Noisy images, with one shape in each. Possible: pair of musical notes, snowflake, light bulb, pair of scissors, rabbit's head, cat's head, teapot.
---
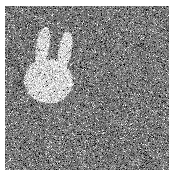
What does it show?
light rabbit's head
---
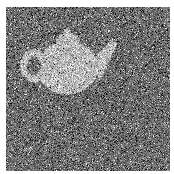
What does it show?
light teapot
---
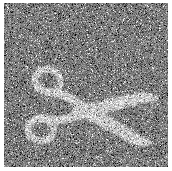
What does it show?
light pair of scissors
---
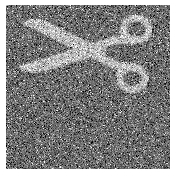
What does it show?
light pair of scissors
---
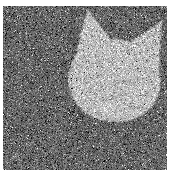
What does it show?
light cat's head
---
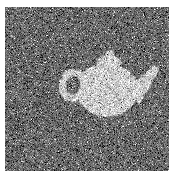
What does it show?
light teapot
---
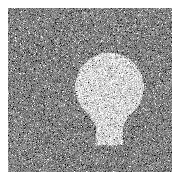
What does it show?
light light bulb
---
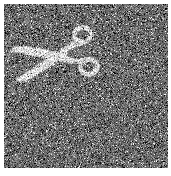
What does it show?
light pair of scissors
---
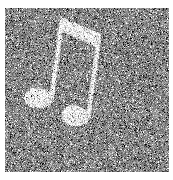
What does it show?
light pair of musical notes
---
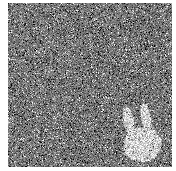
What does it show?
light rabbit's head, bottom right
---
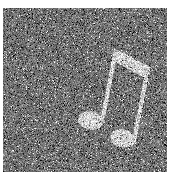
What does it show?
light pair of musical notes
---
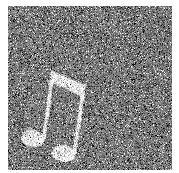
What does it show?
light pair of musical notes
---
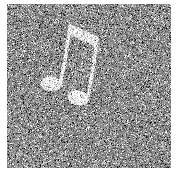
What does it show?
light pair of musical notes
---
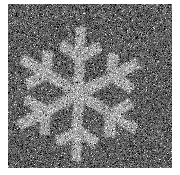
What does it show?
light snowflake
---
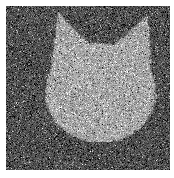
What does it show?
light cat's head
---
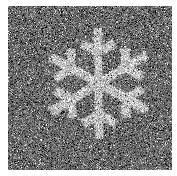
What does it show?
light snowflake
